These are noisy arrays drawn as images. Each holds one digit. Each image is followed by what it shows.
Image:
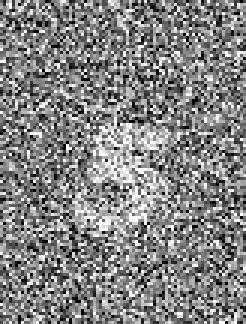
5
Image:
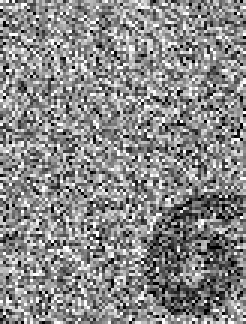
6
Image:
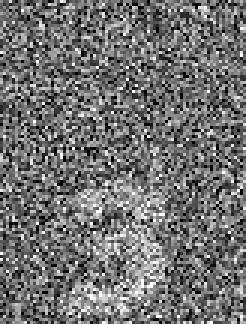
3
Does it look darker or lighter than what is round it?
lighter
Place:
bottom middle
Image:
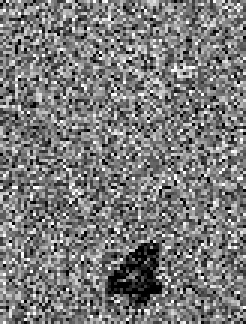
4
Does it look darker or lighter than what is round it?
darker
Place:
bottom middle
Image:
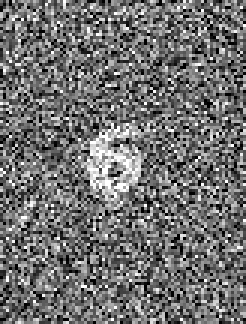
6
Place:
centre
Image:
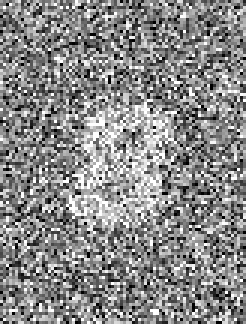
8
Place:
centre
